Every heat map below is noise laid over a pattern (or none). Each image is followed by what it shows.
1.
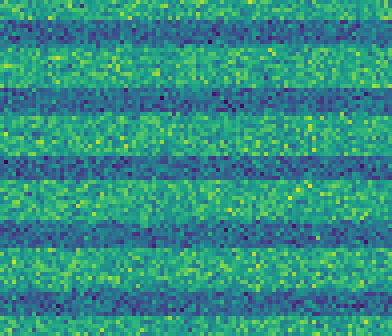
horizontal stripes
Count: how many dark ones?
5
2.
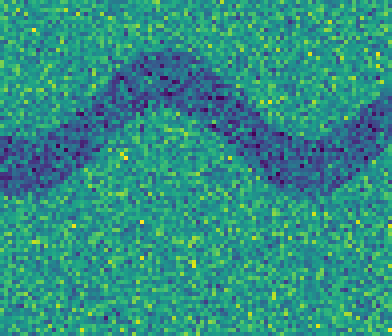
a wavy band
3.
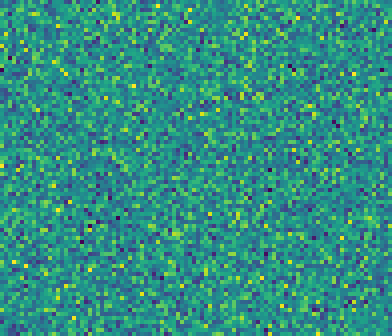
only noise
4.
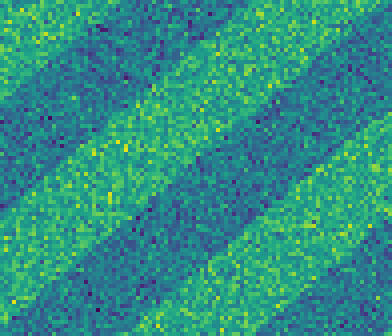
diagonal stripes
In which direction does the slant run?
bottom left to top right
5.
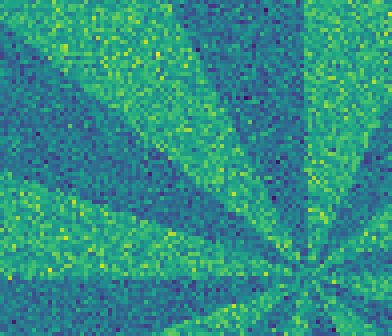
spokes from one point
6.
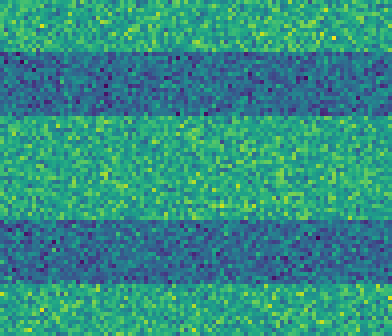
horizontal stripes
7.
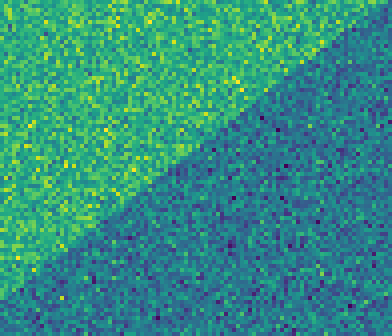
a sharp edge
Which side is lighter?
top left
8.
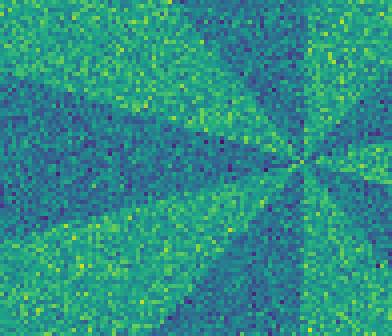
spokes from one point
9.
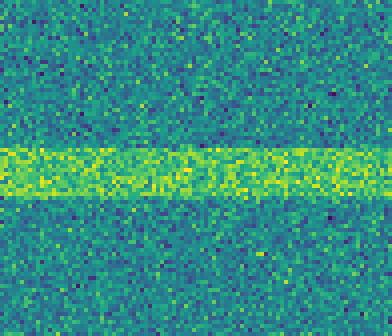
one horizontal stripe
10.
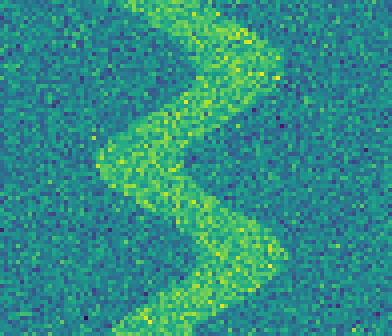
a wavy band
